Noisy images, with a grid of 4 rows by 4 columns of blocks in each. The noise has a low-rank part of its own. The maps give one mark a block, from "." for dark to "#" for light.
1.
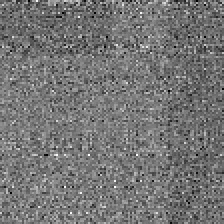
..#.
###.
###.
###.
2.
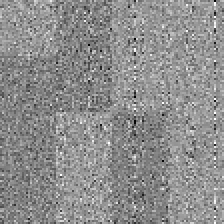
#.##
..##
.#.#
.#.#
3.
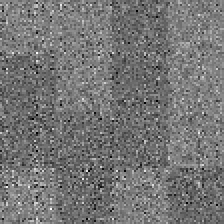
##.#
.#.#
...#
#.#.
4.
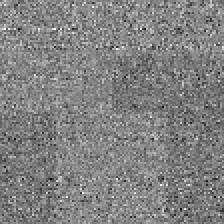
####
##..
.##.
.##.
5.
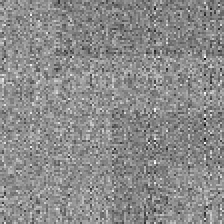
#...
####
##..
##.#
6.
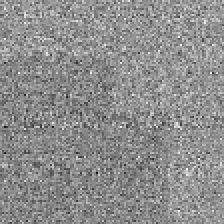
####
..##
...#
...#
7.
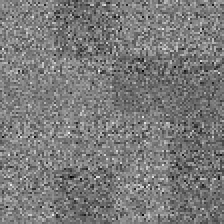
#.##
##..
###.
#.#.
